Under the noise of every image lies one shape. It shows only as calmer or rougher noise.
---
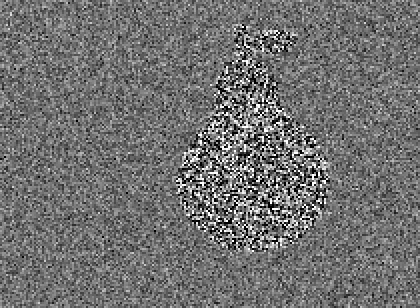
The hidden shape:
pear
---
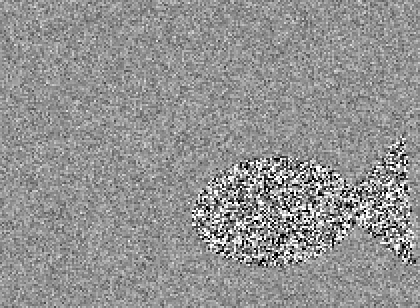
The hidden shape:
fish
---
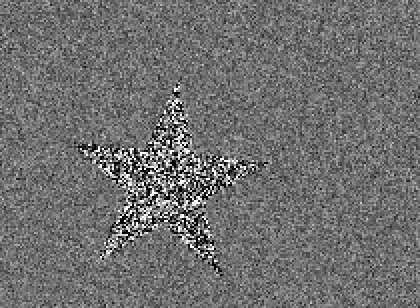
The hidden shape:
star
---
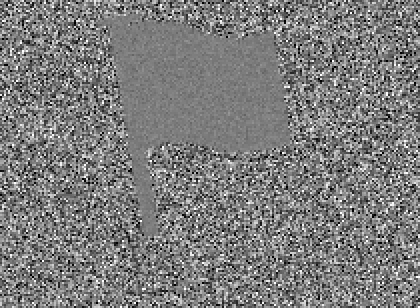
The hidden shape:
flag
